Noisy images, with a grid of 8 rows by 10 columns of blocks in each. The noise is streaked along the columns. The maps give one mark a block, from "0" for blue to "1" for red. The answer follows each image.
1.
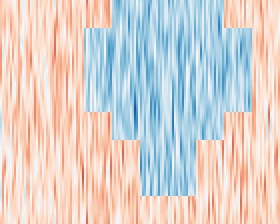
1 1 1 1 0 0 0 0 1 1
1 1 1 0 0 0 0 0 0 1
1 1 1 0 0 0 0 0 0 1
1 1 1 0 0 0 0 0 0 1
1 1 1 1 0 0 0 0 1 1
1 1 1 1 1 0 0 1 1 1
1 1 1 1 1 0 0 1 1 1
1 1 1 1 1 1 1 1 1 1
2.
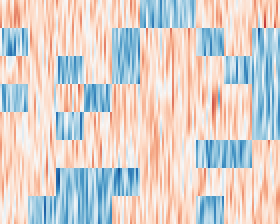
1 1 1 1 1 0 0 1 1 1
0 1 1 1 0 1 1 0 1 0
1 1 0 1 0 1 1 1 0 0
0 1 1 0 1 1 1 1 1 0
1 1 0 1 1 1 1 1 1 0
1 1 1 1 1 1 1 0 0 1
1 1 0 0 0 1 1 1 1 1
1 0 0 0 1 1 1 0 1 1
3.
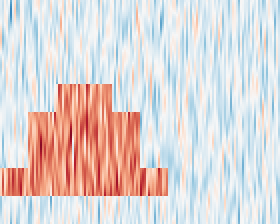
0 0 0 0 0 0 0 0 0 0
0 0 0 0 0 0 0 0 0 0
0 0 0 0 0 0 0 0 0 0
0 0 1 1 0 0 0 0 0 0
0 1 1 1 1 0 0 0 0 0
0 1 1 1 1 0 0 0 0 0
1 1 1 1 1 1 0 0 0 0
0 0 0 0 0 0 0 0 0 0
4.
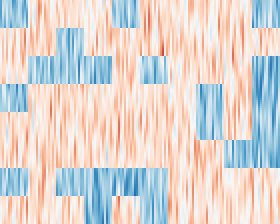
0 1 1 1 0 1 1 1 1 0
1 1 0 1 1 1 1 1 1 1
1 0 0 0 1 0 1 1 1 0
0 1 1 1 1 1 1 0 1 0
1 1 1 1 1 1 1 0 1 0
1 1 1 1 1 1 1 1 0 0
0 1 0 0 0 0 1 1 1 1
1 1 1 0 1 0 1 1 1 1
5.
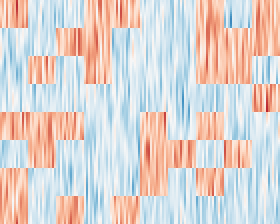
1 0 0 1 1 0 0 1 0 1
0 0 1 1 0 0 0 1 1 1
0 1 0 1 0 0 0 1 1 0
0 0 0 0 0 0 0 0 0 1
1 1 1 0 0 1 0 1 0 0
0 1 0 0 0 1 1 0 1 0
1 0 0 0 0 1 0 1 0 0
1 0 1 0 1 0 0 0 0 0
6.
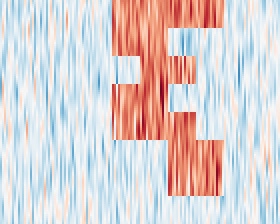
0 0 0 0 1 1 1 1 0 0
0 0 0 0 1 1 0 0 0 0
0 0 0 0 0 1 1 0 0 0
0 0 0 0 1 1 0 0 0 0
0 0 0 0 1 1 1 0 0 0
0 0 0 0 0 0 1 1 0 0
0 0 0 0 0 0 1 1 0 0
0 0 0 0 0 0 0 0 0 0
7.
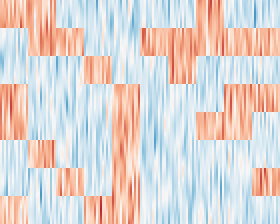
1 1 0 0 0 0 0 1 0 0
0 1 1 0 0 1 1 1 1 1
0 0 0 1 0 0 1 0 0 0
1 0 0 0 1 0 0 0 1 1
1 0 0 0 1 0 0 1 1 0
0 1 0 0 1 0 0 0 0 0
0 0 1 0 1 0 0 0 0 1
1 0 0 1 1 0 0 0 0 0
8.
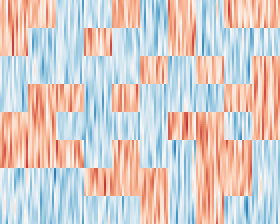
1 1 0 0 1 0 1 0 1 1
1 0 0 1 0 0 1 0 0 0
0 0 0 0 0 1 0 1 0 1
0 1 1 0 1 0 0 0 1 1
1 1 0 0 0 0 1 1 0 1
1 1 1 0 1 0 0 1 1 0
0 0 0 1 1 1 0 1 1 0
0 0 0 0 0 1 0 1 0 0
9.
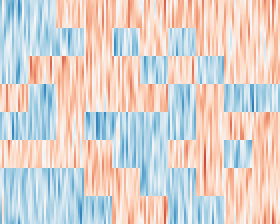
0 0 1 1 1 1 1 1 1 1
0 0 0 1 0 1 0 1 1 1
0 1 1 1 1 0 1 0 1 1
1 0 1 1 1 1 0 1 0 0
0 0 1 0 0 0 0 1 1 1
1 1 1 1 0 0 1 1 0 1
0 0 0 1 1 0 0 1 1 1
0 0 0 0 1 1 0 0 1 1
